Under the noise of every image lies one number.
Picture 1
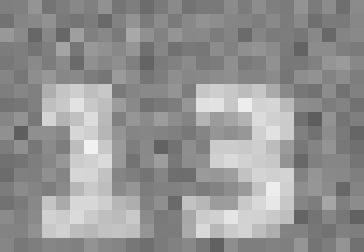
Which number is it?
13
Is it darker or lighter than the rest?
lighter
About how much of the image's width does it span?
two thirds
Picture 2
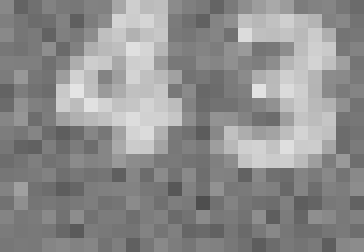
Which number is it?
43
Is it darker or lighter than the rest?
lighter
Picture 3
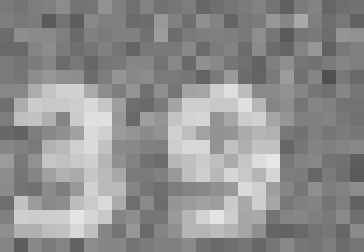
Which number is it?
39
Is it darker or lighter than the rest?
lighter
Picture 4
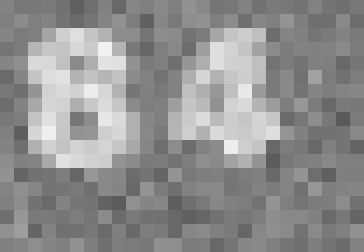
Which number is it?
84
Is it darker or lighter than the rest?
lighter
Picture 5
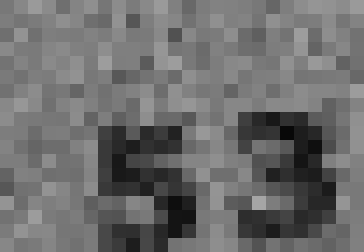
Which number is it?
53
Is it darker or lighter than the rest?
darker
